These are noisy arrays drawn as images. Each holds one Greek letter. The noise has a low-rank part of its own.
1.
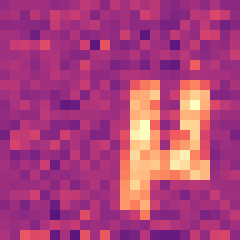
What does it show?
light mu
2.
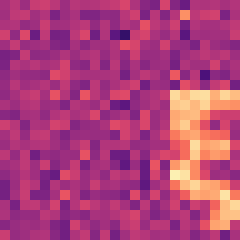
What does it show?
light xi
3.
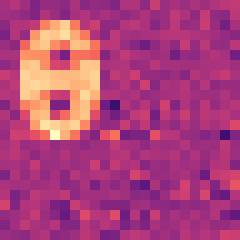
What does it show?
light theta
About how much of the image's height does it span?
half
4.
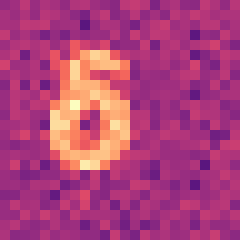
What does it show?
light delta
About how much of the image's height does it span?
half
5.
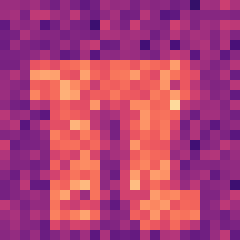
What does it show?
light pi
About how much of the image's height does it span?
two thirds
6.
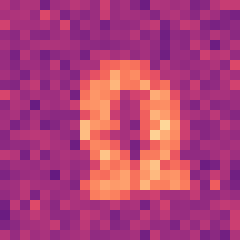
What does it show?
light omega
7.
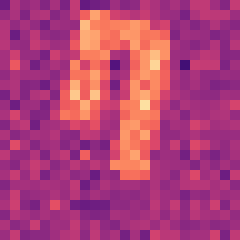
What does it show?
light eta
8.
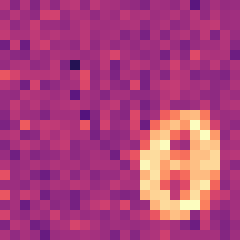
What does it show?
light theta
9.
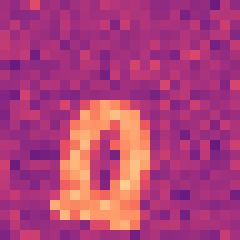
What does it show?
light omega
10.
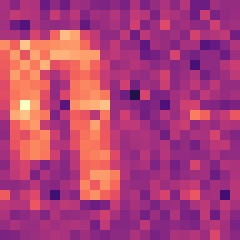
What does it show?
light eta
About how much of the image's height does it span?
two thirds
